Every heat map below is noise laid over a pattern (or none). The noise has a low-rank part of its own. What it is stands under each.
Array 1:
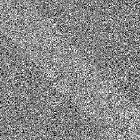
a diagonal band
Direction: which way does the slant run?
top left to bottom right
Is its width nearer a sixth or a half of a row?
a half
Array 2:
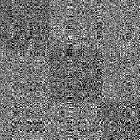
blocks along the diagonal
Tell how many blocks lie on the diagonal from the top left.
3
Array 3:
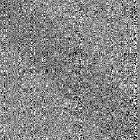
a diagonal band
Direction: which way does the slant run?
top left to bottom right
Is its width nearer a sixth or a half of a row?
a half
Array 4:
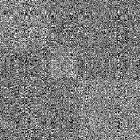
blocks along the diagonal
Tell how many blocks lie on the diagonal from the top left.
3
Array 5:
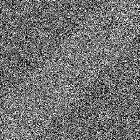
a diagonal band
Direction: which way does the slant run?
bottom left to top right
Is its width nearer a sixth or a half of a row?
a half
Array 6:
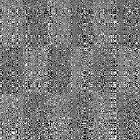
a checkerboard
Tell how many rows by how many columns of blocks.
3 by 6
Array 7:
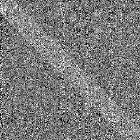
a diagonal band
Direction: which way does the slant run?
top left to bottom right
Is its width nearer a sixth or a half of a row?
a sixth
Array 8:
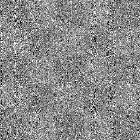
a checkerboard
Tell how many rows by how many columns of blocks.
5 by 5
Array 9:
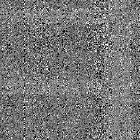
bands of rows crossing bands of columns
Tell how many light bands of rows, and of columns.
2 and 1
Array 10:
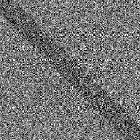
a diagonal band
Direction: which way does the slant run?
top left to bottom right
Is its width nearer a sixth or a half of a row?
a sixth
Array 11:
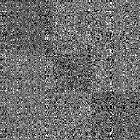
blocks along the diagonal
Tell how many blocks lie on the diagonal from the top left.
3
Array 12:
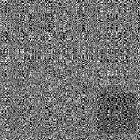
one block
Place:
bottom right
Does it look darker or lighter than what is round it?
darker
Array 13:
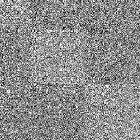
blocks along the diagonal
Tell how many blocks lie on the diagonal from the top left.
3
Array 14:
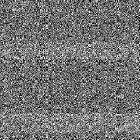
bands of rows
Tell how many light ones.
2
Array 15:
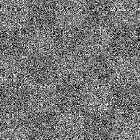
a checkerboard
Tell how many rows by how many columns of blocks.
5 by 5
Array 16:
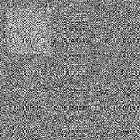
one block
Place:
top left
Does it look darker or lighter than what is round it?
lighter
